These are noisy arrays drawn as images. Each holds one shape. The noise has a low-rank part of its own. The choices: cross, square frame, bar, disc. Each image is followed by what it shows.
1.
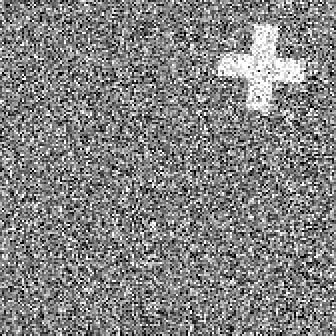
cross
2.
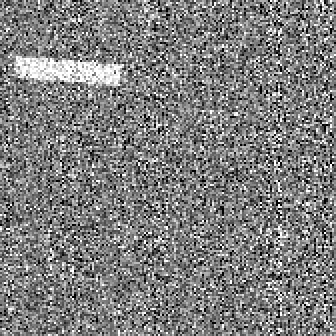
bar
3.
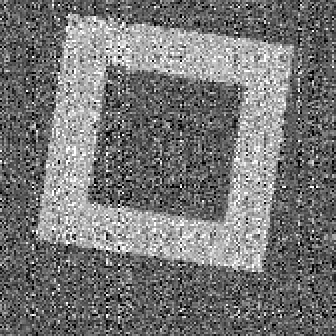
square frame
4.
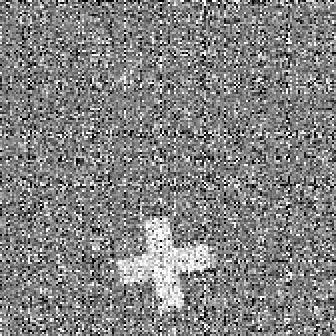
cross
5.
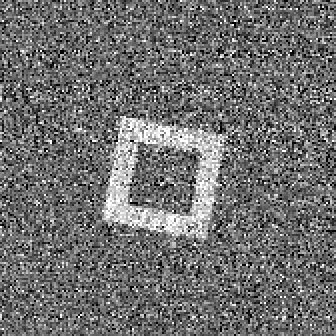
square frame
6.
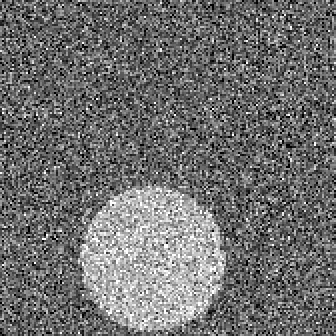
disc
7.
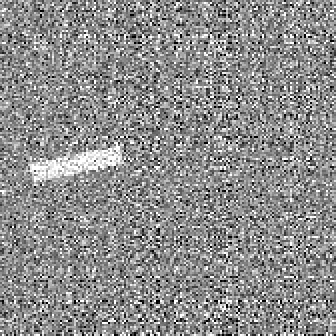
bar
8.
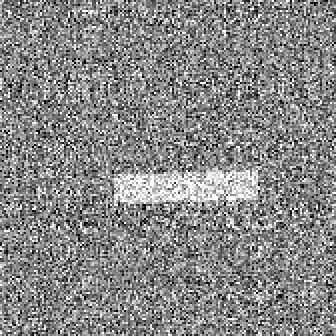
bar
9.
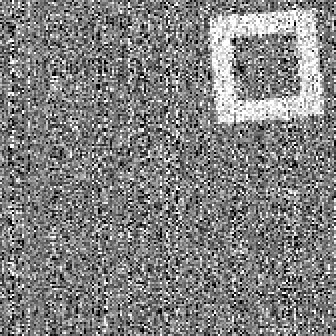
square frame
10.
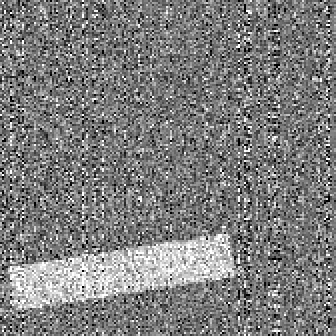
bar
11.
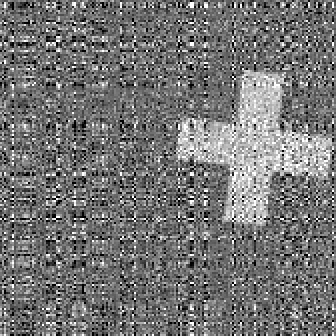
cross
